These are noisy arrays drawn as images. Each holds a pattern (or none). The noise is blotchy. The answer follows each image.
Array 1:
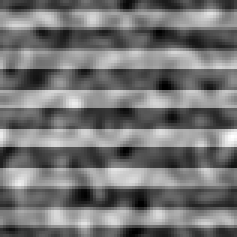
horizontal stripes
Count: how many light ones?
6
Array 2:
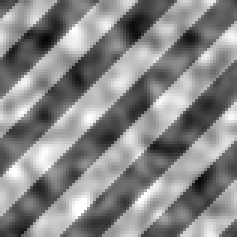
diagonal stripes
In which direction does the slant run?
bottom left to top right
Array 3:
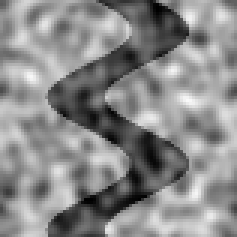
a wavy band
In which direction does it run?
top to bottom
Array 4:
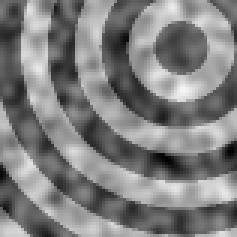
rings round one point
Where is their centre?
top right
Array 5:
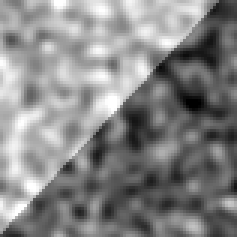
a sharp edge
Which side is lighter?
top left
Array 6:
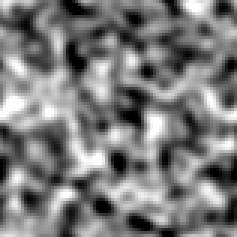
only noise
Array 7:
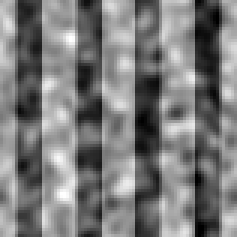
vertical stripes
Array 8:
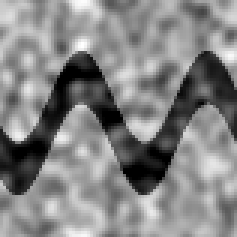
a wavy band
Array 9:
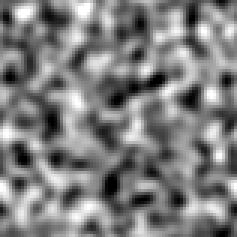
only noise
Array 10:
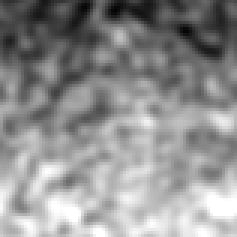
a smooth slope
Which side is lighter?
bottom
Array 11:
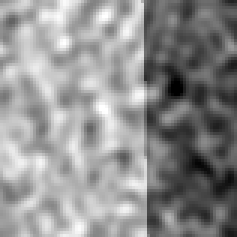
a sharp edge
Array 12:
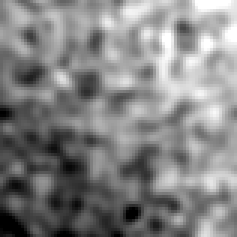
a smooth slope
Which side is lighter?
top right
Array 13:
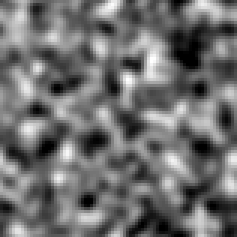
only noise
